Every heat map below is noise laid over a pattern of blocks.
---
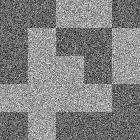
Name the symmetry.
mirrored about the diagonal from the bottom left
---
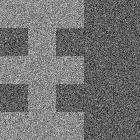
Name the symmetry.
top and bottom mirror each other
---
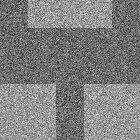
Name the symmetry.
left and right mirror each other
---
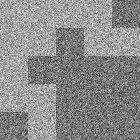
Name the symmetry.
mirrored about the diagonal from the top left
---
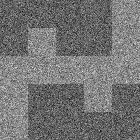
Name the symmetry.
the same after a half turn
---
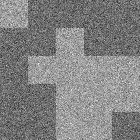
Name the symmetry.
mirrored about the diagonal from the top left
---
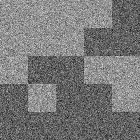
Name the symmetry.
no symmetry
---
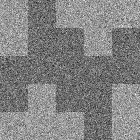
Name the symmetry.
the same after a half turn
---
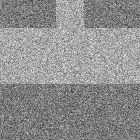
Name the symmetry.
left and right mirror each other
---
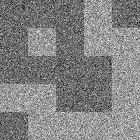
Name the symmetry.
mirrored about the diagonal from the top left
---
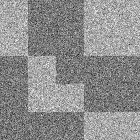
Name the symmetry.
mirrored about the diagonal from the bottom left
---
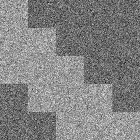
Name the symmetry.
mirrored about the diagonal from the bottom left
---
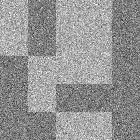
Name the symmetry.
no symmetry
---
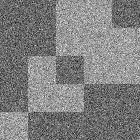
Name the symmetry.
mirrored about the diagonal from the bottom left
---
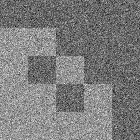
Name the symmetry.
mirrored about the diagonal from the bottom left
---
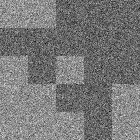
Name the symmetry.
mirrored about the diagonal from the bottom left
